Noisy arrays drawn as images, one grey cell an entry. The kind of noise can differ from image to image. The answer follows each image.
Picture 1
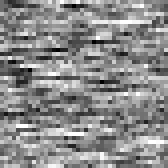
streaked along the rows
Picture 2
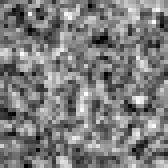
blotchy
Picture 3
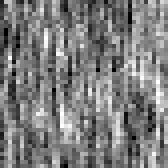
streaked along the columns
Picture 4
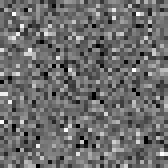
heavy tails
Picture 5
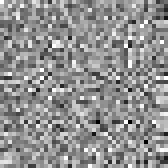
low rank plus noise
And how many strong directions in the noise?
two
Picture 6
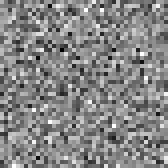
independent entries
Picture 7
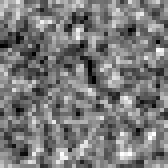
blotchy
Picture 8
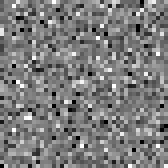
heavy tails
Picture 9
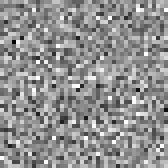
independent entries
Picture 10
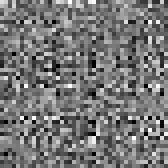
low rank plus noise
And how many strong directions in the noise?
two
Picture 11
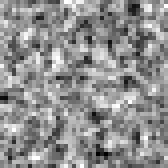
blotchy
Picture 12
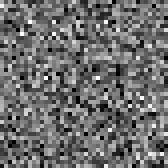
independent entries
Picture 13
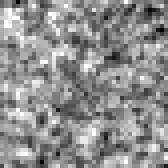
blotchy
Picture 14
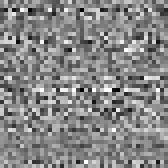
rows of uneven size
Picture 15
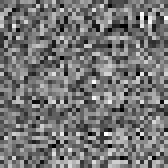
low rank plus noise
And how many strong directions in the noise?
two
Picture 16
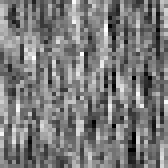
streaked along the columns
